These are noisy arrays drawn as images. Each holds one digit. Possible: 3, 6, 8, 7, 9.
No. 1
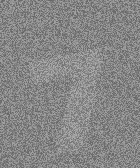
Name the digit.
7
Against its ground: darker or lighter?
lighter
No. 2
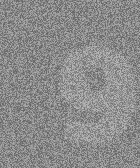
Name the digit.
9
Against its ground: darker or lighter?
lighter
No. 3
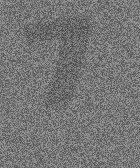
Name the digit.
7
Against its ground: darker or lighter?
darker
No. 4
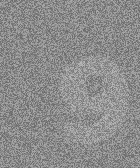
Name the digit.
9
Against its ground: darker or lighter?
lighter
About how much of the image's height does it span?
half
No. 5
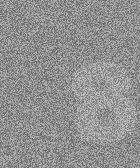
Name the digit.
8
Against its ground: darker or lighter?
lighter
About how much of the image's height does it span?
half
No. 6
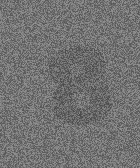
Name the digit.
8
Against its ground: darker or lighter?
darker
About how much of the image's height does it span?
half
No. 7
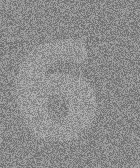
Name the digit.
6
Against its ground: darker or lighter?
lighter
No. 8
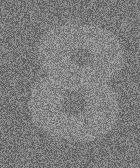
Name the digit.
8
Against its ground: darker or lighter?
lighter
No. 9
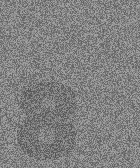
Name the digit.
8
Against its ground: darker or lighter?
darker
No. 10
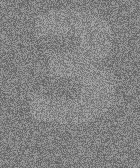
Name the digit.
3
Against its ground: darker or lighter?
lighter
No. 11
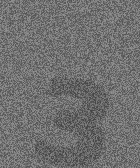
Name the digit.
3
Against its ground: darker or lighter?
darker
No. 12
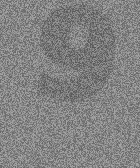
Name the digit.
9
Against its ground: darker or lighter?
darker
